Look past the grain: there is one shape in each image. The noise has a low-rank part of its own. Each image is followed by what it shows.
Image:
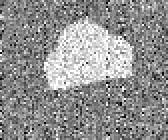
cloud
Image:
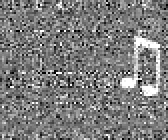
pair of musical notes
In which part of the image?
middle right
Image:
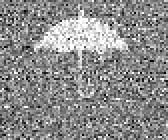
umbrella
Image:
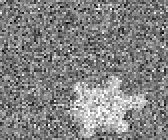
turtle
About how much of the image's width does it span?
half
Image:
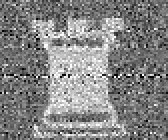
chess rook
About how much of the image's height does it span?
nearly all
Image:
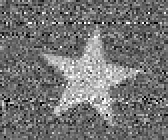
star
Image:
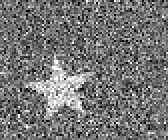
star
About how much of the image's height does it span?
half
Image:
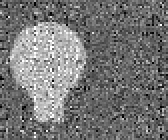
light bulb
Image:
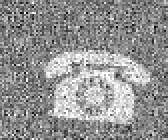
telephone
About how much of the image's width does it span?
two thirds
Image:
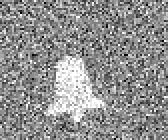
bell
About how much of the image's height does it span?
half
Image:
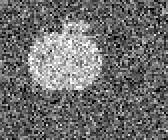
apple
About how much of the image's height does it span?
half
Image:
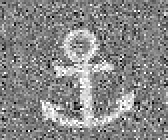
anchor
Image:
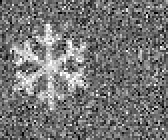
snowflake
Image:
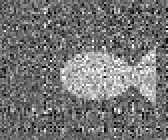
fish
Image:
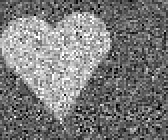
heart
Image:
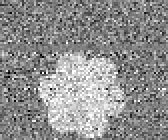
flower
